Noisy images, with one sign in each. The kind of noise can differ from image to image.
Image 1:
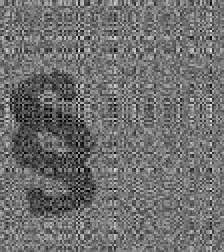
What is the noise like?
low rank plus noise
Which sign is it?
section sign
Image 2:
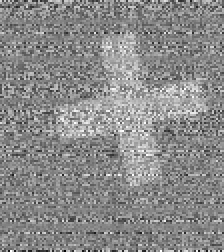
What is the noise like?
rows of uneven size
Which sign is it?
plus sign
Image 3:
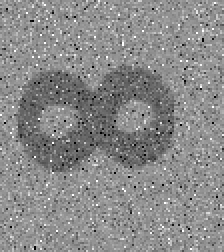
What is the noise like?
heavy tails
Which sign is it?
infinity sign
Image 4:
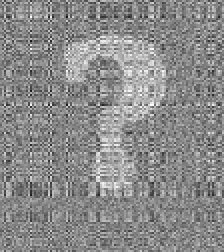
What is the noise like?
low rank plus noise
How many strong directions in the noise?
one
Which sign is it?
question mark
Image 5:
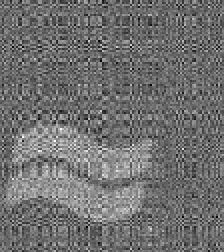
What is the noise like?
low rank plus noise
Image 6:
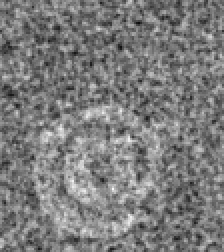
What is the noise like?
blotchy
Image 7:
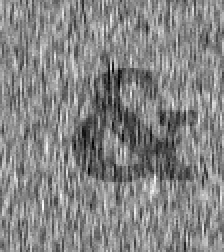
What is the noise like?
streaked along the columns
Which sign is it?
ampersand
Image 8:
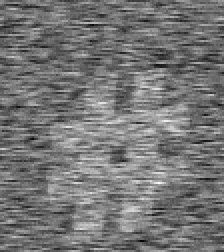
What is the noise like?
streaked along the rows
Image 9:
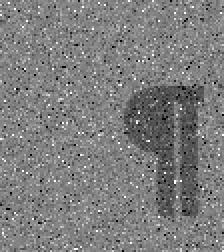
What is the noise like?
heavy tails
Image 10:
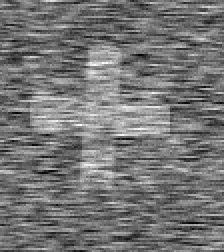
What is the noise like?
streaked along the rows
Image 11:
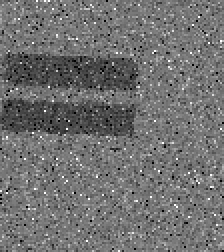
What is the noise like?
heavy tails
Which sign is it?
equals sign
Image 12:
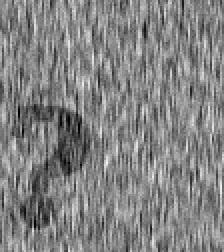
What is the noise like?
streaked along the columns
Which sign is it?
question mark
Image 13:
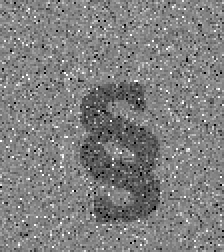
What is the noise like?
heavy tails
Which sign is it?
section sign
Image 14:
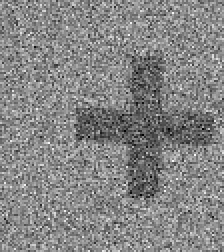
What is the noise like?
independent entries
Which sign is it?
plus sign
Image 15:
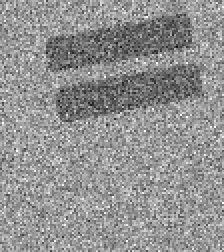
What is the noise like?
independent entries
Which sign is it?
equals sign
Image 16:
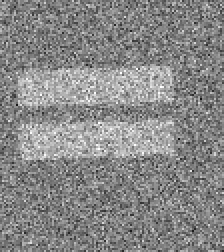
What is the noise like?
independent entries
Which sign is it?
equals sign
